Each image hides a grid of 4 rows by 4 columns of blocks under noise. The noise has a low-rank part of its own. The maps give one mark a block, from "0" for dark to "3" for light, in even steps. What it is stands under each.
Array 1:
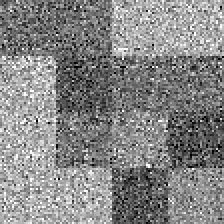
1133
3011
3120
3302
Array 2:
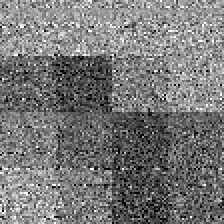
3333
1023
2101
3201
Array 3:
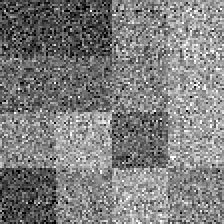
0023
1123
2313
0232
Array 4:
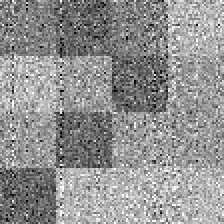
1013
3202
2022
0333
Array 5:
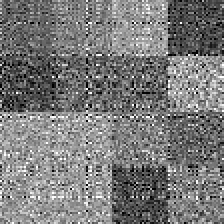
1230
0113
3321
3302
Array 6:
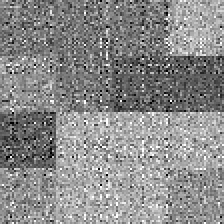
1113
2100
0333
2332
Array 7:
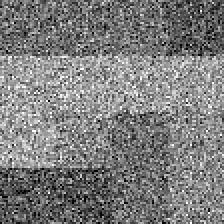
1110
3333
3212
0012
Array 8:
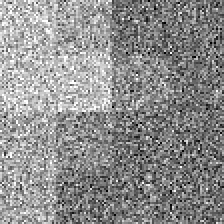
3200
3310
2100
2000
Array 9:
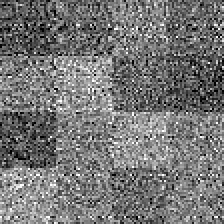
0121
2310
0232
3212
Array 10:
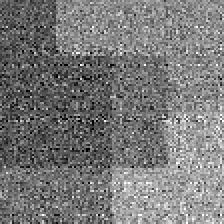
0222
0012
0013
1133
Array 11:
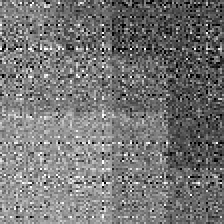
2100
2210
3320
3321
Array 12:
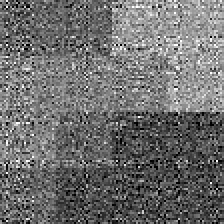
1133
2223
2100
1000
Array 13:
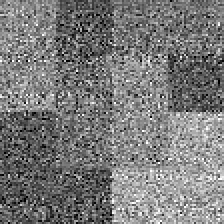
2011
2120
0123
0033
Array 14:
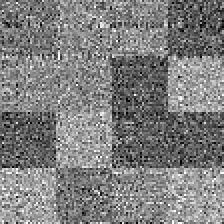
1220
2203
0300
3123
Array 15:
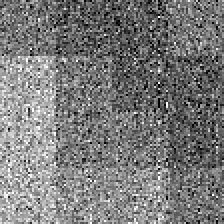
1001
3100
3110
3221
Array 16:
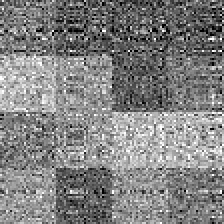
1000
3201
1233
2021
